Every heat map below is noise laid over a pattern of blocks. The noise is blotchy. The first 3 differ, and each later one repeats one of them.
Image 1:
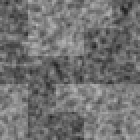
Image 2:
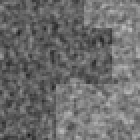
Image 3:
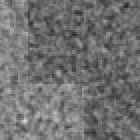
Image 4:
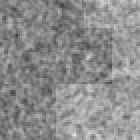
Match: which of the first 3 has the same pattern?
2
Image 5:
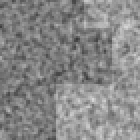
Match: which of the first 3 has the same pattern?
2
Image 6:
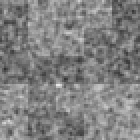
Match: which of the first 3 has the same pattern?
1
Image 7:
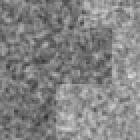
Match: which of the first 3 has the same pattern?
2
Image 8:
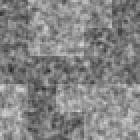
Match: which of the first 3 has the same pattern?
1
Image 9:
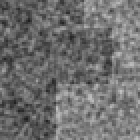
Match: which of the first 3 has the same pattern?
2
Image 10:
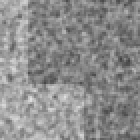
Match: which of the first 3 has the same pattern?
3
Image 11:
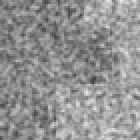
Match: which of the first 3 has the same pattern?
2
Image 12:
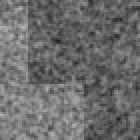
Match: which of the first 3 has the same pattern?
3
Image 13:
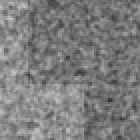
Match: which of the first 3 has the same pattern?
3
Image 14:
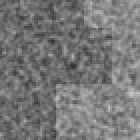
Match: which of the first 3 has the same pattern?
2
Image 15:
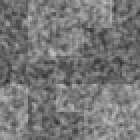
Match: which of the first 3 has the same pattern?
1
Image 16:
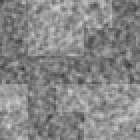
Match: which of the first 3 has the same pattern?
1
